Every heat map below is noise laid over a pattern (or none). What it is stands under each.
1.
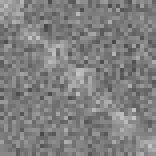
blocks along the diagonal
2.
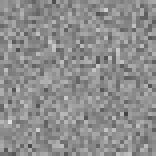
only noise
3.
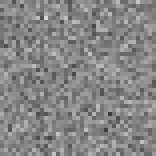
only noise
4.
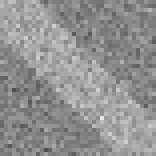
a diagonal band
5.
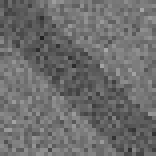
a diagonal band
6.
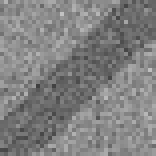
a diagonal band
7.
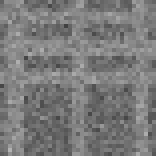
bands of rows crossing bands of columns
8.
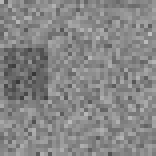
one block
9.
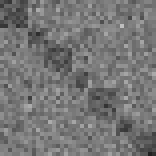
blocks along the diagonal
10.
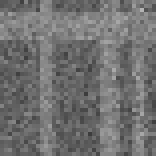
bands of rows crossing bands of columns
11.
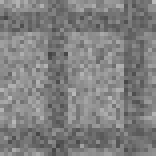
bands of rows crossing bands of columns
